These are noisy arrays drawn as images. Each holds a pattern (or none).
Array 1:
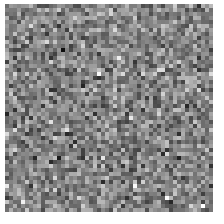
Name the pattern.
only noise
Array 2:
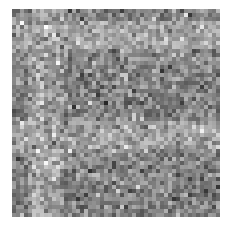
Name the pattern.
bands of rows crossing bands of columns
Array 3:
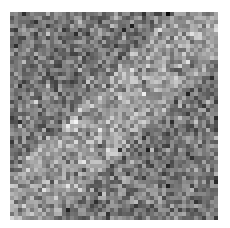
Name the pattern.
a diagonal band
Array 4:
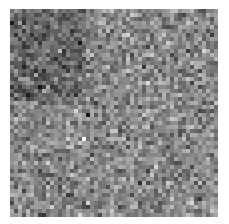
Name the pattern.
one block
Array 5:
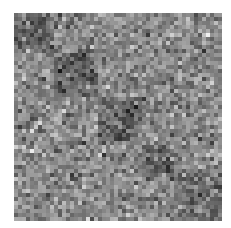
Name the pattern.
blocks along the diagonal
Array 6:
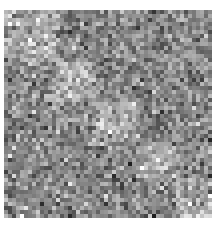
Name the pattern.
blocks along the diagonal
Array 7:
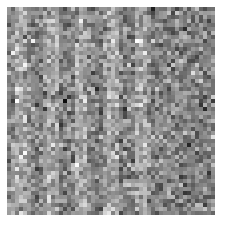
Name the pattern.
bands of columns
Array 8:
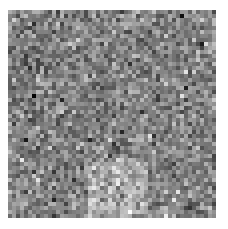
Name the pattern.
one block
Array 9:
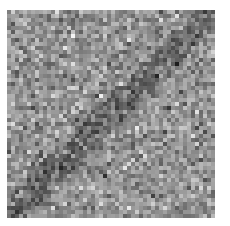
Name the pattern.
a diagonal band
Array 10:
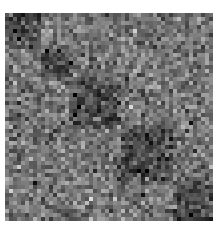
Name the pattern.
blocks along the diagonal
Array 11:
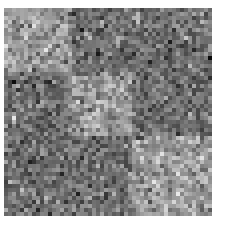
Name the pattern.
blocks along the diagonal
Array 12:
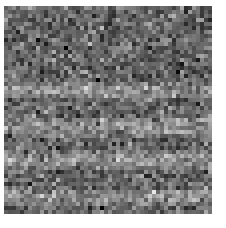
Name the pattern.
bands of rows
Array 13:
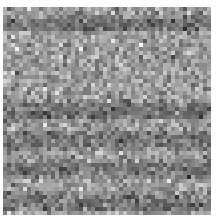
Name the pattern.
bands of rows
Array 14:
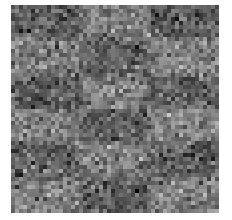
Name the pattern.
a checkerboard
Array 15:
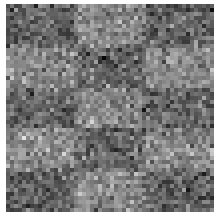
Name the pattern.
a checkerboard
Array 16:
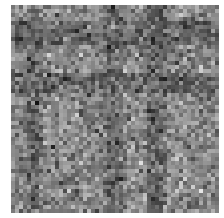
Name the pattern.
bands of rows crossing bands of columns
